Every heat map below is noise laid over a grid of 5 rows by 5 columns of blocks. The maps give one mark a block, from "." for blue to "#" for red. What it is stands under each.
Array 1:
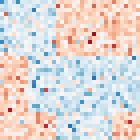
. . # # #
. . # # #
# . . . .
# . . . .
# # . . #
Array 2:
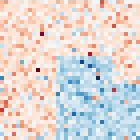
# # # # #
# # # # #
# # . . #
# # . . .
# # . . .
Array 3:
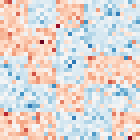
# . # . .
# # . . .
. # . # #
. . # . .
# # . . #
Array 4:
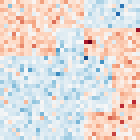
# # # . .
# # . # #
. . . . #
. . . . #
. . . # #
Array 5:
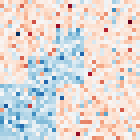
# # # # #
# # . # #
# . . # #
. . # # #
. . # # #
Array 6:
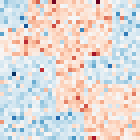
. # # # .
# # # # .
. . # . .
. . # # #
. . . # #
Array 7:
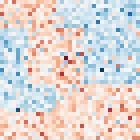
# # . . .
. # # . .
. # # . .
. . # # #
# # # # #
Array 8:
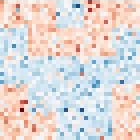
# # . # #
. # # # .
. . . . .
# . . . #
# # . . #
